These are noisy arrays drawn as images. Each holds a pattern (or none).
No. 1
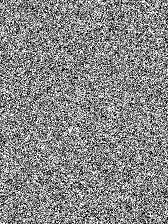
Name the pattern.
only noise
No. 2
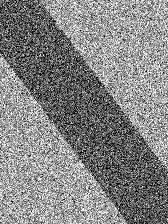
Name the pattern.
a diagonal band
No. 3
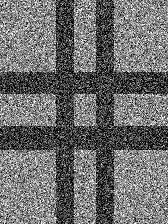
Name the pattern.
bands of rows crossing bands of columns
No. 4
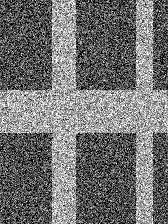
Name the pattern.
bands of rows crossing bands of columns
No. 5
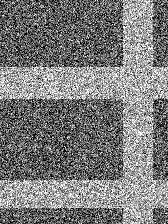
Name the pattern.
bands of rows crossing bands of columns
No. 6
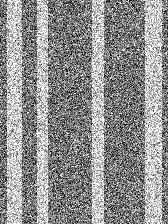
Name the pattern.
bands of columns
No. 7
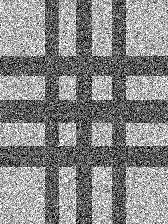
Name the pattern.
bands of rows crossing bands of columns
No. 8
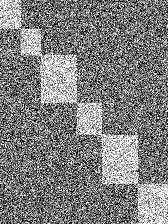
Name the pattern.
blocks along the diagonal
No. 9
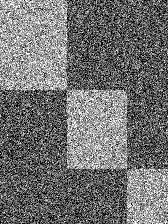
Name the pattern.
blocks along the diagonal
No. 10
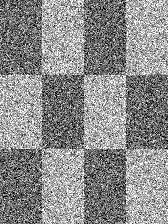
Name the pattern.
a checkerboard
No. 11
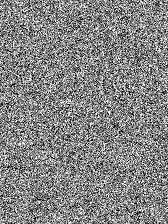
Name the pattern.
only noise
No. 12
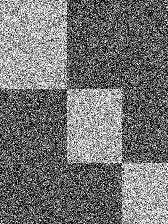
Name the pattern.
blocks along the diagonal
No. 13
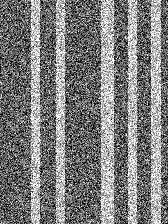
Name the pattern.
bands of columns
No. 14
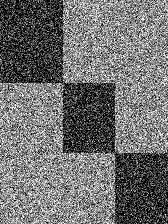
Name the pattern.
blocks along the diagonal
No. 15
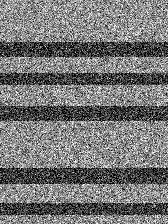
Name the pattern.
bands of rows
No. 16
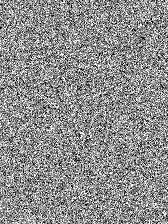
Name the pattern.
only noise
